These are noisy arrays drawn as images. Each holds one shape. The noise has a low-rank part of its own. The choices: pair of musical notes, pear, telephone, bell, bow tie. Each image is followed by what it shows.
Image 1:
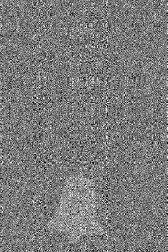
light bell, bottom middle
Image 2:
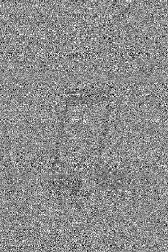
dark pair of musical notes
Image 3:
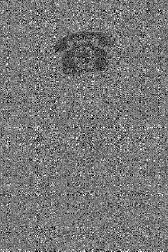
dark telephone, top middle
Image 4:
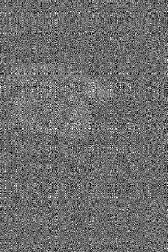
light telephone
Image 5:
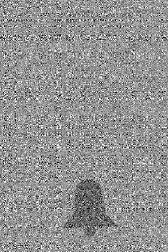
dark bell, bottom middle
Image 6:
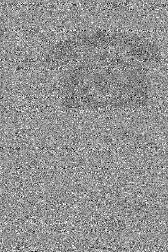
dark telephone
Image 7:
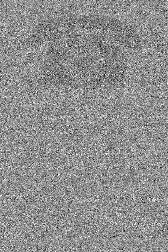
dark telephone
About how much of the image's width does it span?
two thirds
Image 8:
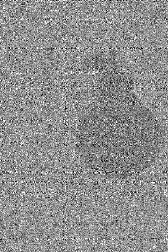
dark pear
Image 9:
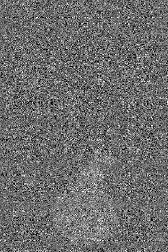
light pear, bottom middle
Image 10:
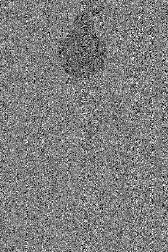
dark pear, top middle
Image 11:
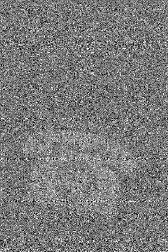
light telephone
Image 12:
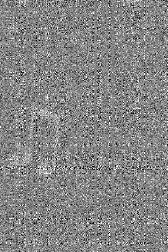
light pair of musical notes, middle left
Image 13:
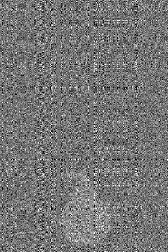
light pear, bottom middle
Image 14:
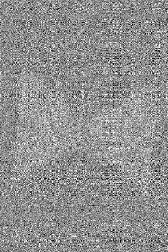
light bow tie
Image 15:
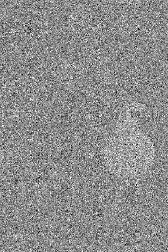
light pear, middle right
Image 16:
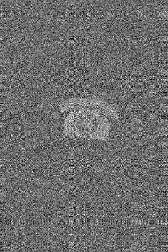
light telephone, centre
